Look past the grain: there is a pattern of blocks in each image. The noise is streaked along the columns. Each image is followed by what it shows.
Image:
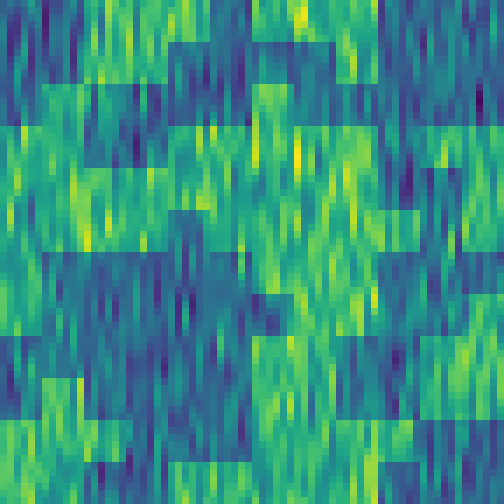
mirrored about the diagonal from the bottom left
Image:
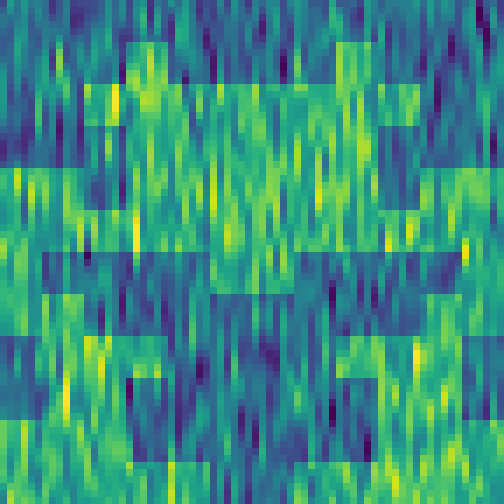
left and right mirror each other
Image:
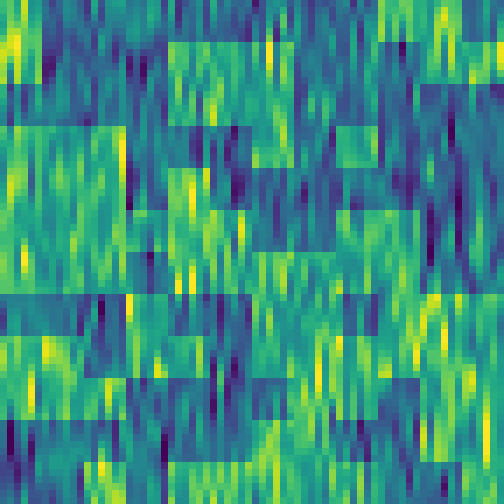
no symmetry
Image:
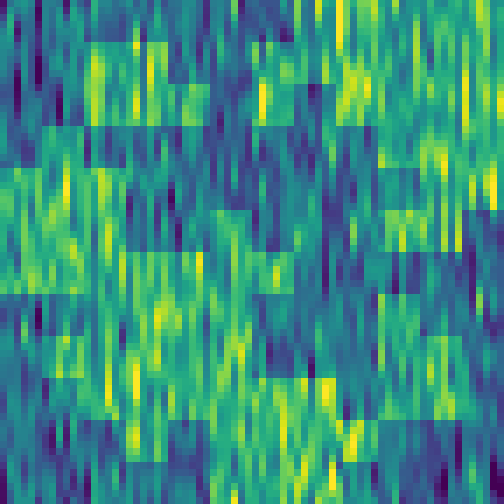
mirrored about the diagonal from the bottom left
